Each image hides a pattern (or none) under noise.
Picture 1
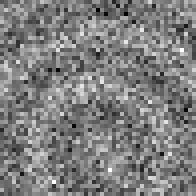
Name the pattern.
rings round one point
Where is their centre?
bottom middle
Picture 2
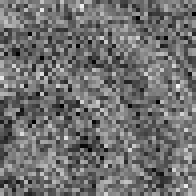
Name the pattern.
rings round one point
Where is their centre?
bottom left
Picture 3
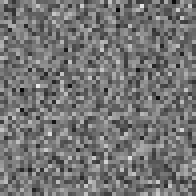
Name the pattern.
only noise
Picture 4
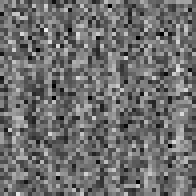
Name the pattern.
vertical stripes
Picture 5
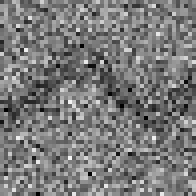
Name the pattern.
a wavy band
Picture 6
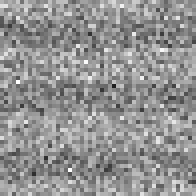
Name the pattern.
horizontal stripes
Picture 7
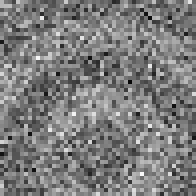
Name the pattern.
rings round one point
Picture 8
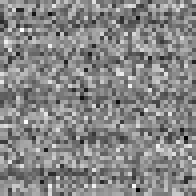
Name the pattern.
horizontal stripes
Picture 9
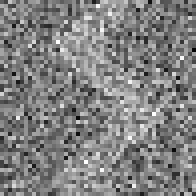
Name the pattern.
a wavy band
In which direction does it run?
top to bottom
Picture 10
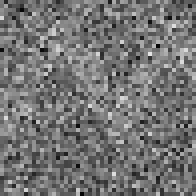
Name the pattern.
a wavy band
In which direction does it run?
left to right
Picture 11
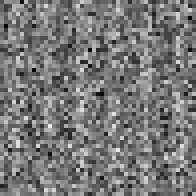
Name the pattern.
vertical stripes
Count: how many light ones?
6
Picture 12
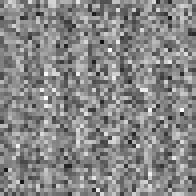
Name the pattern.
vertical stripes
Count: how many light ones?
6
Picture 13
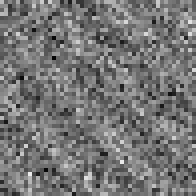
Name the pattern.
diagonal stripes
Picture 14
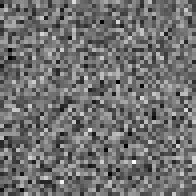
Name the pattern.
only noise
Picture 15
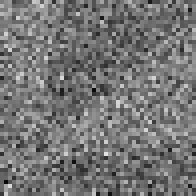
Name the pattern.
spokes from one point
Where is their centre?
bottom left
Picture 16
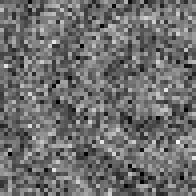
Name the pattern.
rings round one point
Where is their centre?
middle right
